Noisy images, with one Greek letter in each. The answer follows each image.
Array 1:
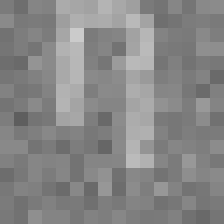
eta
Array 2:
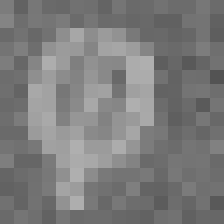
phi
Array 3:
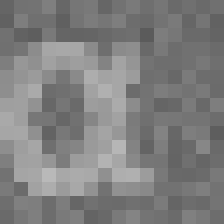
alpha
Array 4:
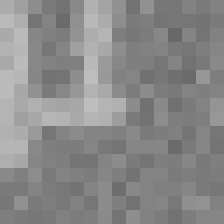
mu
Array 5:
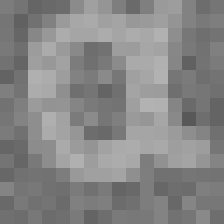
alpha
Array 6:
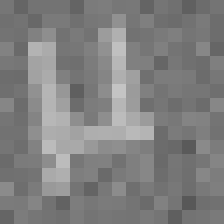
mu
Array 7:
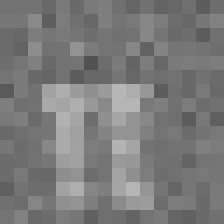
pi
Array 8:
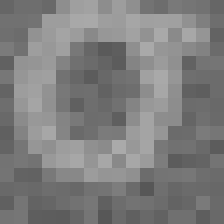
sigma
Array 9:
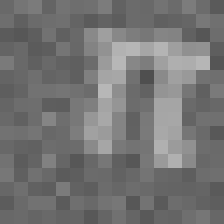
pi
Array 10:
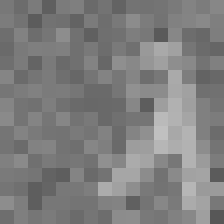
lambda
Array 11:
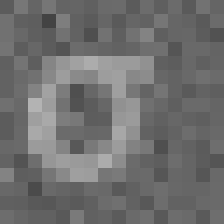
sigma
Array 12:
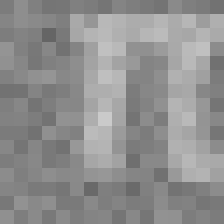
pi
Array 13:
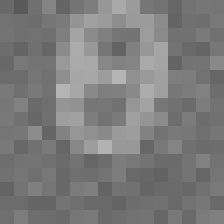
theta
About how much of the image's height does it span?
two thirds
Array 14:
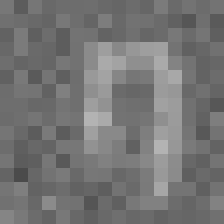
eta
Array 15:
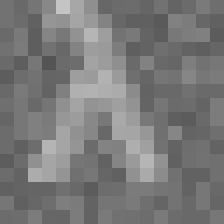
lambda
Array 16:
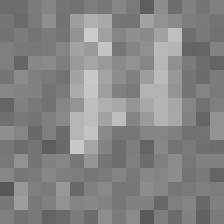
mu
